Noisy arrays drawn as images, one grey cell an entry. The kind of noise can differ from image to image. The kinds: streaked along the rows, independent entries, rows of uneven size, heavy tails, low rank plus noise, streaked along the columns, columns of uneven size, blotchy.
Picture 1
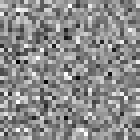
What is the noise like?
low rank plus noise
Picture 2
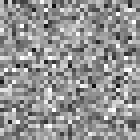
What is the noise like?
low rank plus noise
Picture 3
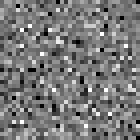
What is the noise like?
heavy tails
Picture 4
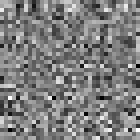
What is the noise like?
low rank plus noise
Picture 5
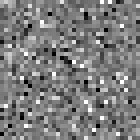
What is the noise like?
heavy tails
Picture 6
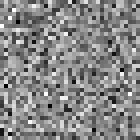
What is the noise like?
independent entries
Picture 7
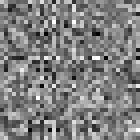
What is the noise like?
low rank plus noise
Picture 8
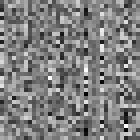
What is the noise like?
columns of uneven size
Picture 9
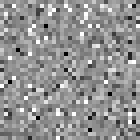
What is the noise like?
heavy tails
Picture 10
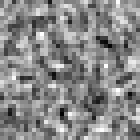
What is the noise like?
blotchy
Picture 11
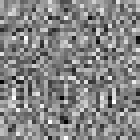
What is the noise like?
low rank plus noise
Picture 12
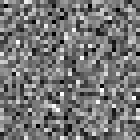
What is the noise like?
independent entries
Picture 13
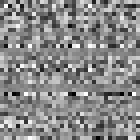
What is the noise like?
rows of uneven size
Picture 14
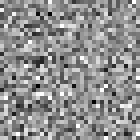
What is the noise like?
low rank plus noise
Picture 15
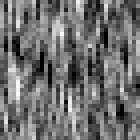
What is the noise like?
streaked along the columns
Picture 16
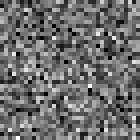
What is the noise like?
independent entries
